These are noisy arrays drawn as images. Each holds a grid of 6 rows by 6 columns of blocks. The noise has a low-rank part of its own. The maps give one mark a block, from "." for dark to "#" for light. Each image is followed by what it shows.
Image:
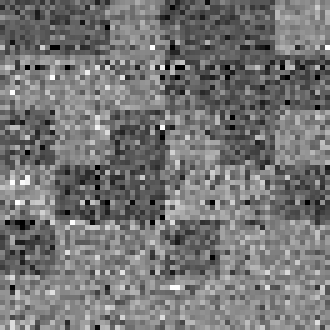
..#..#
###...
.#.#.#
#..##.
.##.##
######
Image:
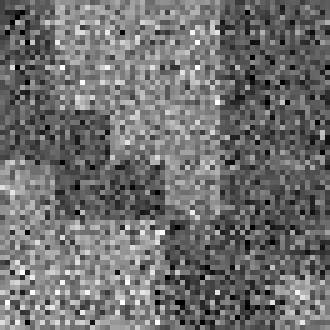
.###..
.###..
..##..
#..#..
###...
###..#
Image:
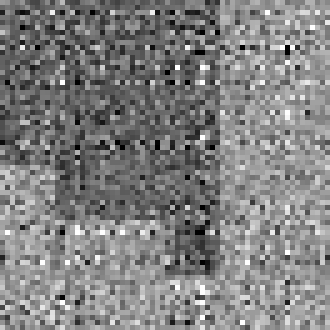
....##
....##
....##
#...##
###.##
######
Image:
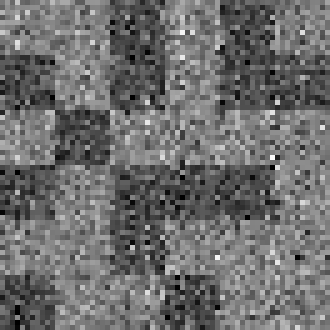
##.#.#
.#.#..
#.####
.#...#
##.###
.##.##
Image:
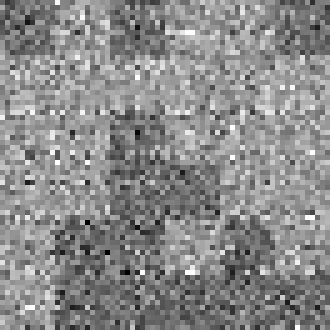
.#.##.
######
##.###
##..##
#..#.#
#.....
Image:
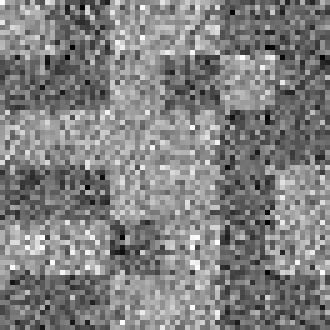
#.##..
..#.#.
####..
..##.#
##.#.#
..##..
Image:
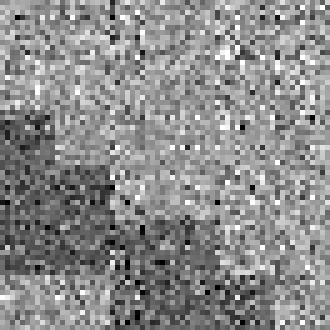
######
######
.#####
..####
....##
##...#
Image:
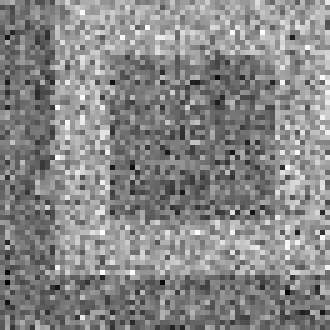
.#####
.#...#
.#...#
.#...#
.#####
......
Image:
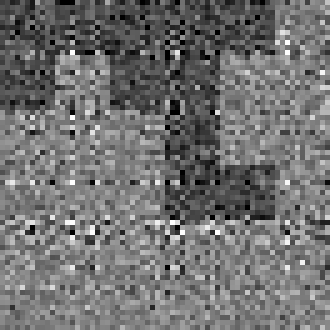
.....#
.#..##
###.##
###..#
######
######
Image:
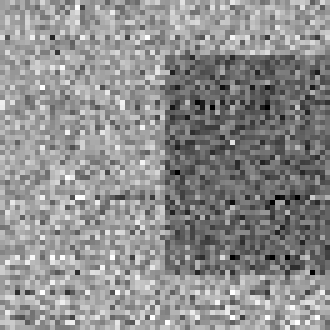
######
###...
###...
###...
###...
######
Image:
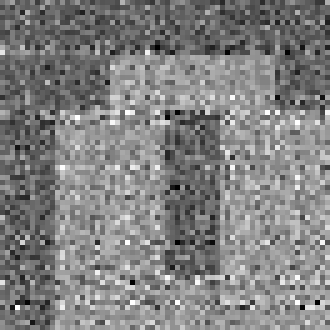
......
..###.
.##.##
.##.##
.##.##
.#####
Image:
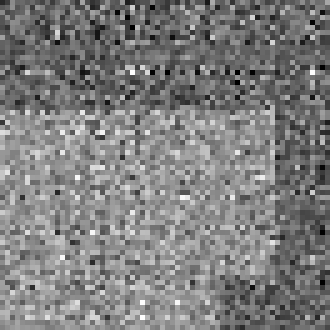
......
......
#####.
#####.
#####.
####..
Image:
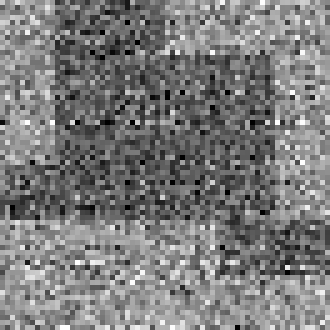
#..###
#....#
#....#
.....#
####..
######
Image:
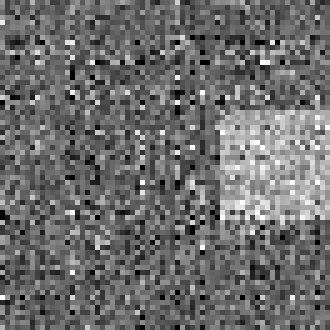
......
......
....##
....##
......
......
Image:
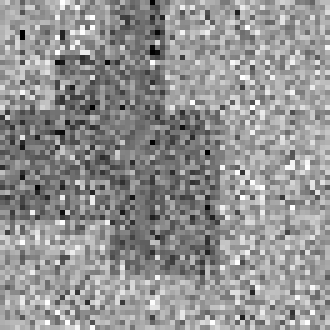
##.###
#..###
....##
....##
##..##
######
